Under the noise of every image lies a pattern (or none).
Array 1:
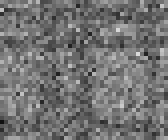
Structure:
bands of rows crossing bands of columns
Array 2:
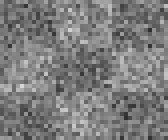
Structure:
a checkerboard
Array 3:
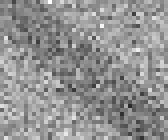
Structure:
a diagonal band
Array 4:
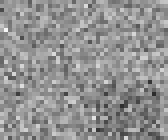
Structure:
one block
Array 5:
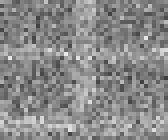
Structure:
bands of rows crossing bands of columns
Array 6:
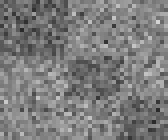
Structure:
blocks along the diagonal
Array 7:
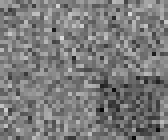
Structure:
one block
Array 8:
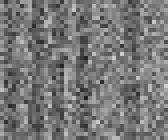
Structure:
bands of columns
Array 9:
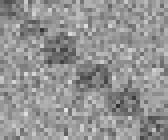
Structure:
blocks along the diagonal
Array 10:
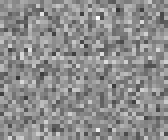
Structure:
only noise
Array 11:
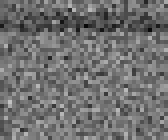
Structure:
one band of rows
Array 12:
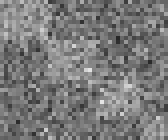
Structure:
blocks along the diagonal
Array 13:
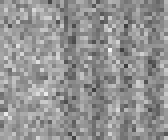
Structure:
bands of columns
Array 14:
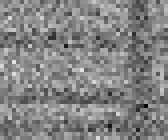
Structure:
bands of rows crossing bands of columns
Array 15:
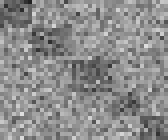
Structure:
blocks along the diagonal
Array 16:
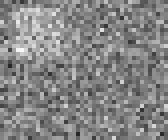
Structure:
one block
